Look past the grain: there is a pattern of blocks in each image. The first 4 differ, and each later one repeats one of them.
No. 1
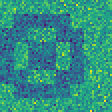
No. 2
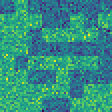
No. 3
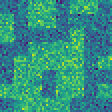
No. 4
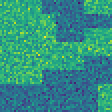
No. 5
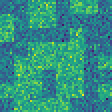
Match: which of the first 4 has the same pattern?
3
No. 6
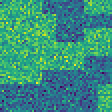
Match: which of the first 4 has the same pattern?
4
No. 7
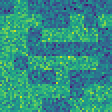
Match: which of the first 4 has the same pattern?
2
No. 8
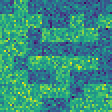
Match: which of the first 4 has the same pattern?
2
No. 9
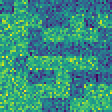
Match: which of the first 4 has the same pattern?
2
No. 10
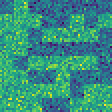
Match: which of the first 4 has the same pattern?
2
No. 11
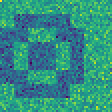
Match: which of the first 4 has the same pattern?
1
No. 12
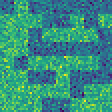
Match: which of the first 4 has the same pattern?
2
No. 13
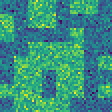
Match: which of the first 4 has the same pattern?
3
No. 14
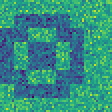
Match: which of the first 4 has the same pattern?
1
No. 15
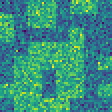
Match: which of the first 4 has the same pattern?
3
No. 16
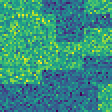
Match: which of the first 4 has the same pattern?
4
